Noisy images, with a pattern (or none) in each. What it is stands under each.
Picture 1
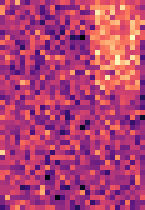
one block
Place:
top right
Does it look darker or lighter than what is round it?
lighter
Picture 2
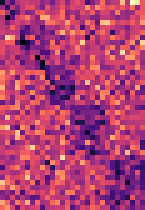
blocks along the diagonal
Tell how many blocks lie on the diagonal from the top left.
5
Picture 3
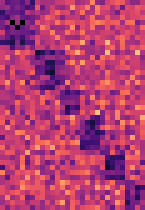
blocks along the diagonal
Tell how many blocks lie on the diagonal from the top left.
6
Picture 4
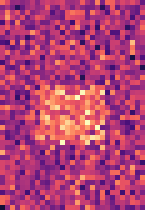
one block
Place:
centre
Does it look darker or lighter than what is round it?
lighter
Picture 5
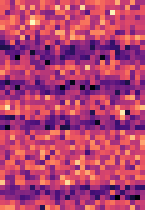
bands of rows
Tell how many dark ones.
4
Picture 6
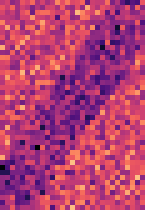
a diagonal band
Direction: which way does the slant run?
bottom left to top right
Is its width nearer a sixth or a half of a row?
a half
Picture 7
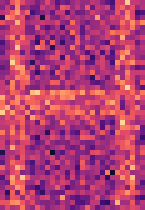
bands of rows crossing bands of columns
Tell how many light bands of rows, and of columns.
1 and 2
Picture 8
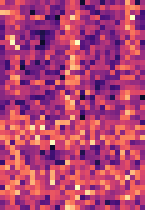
bands of rows crossing bands of columns
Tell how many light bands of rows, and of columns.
2 and 3
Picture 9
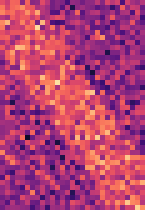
a diagonal band
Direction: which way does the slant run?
top left to bottom right
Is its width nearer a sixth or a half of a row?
a half
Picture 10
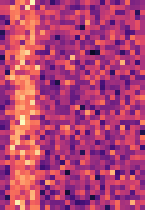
one band of columns
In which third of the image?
left
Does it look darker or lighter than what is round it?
lighter
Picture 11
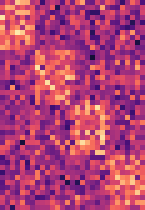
blocks along the diagonal
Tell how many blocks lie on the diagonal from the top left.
4
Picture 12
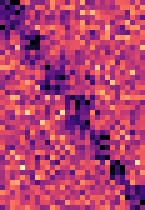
blocks along the diagonal
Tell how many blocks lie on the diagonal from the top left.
7
